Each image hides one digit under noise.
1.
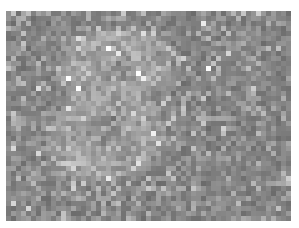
8
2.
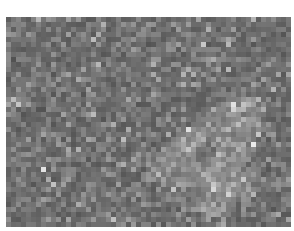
4
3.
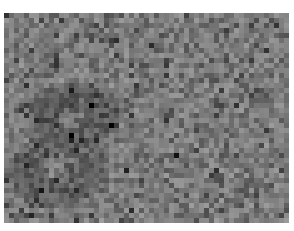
8
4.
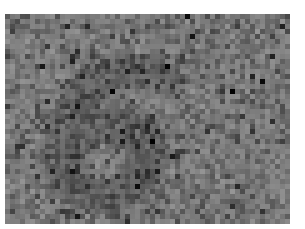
6
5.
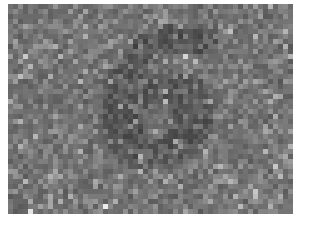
6
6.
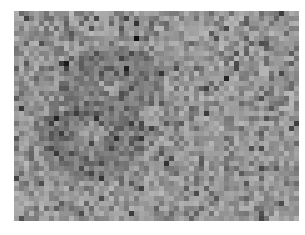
8
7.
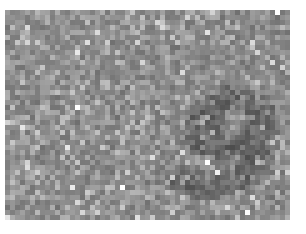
9
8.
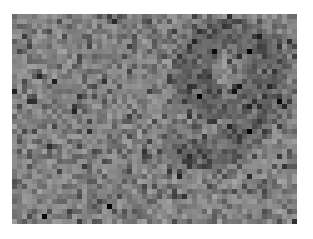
9
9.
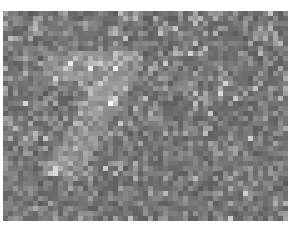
7
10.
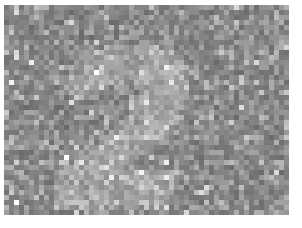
2
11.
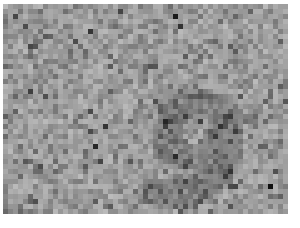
9
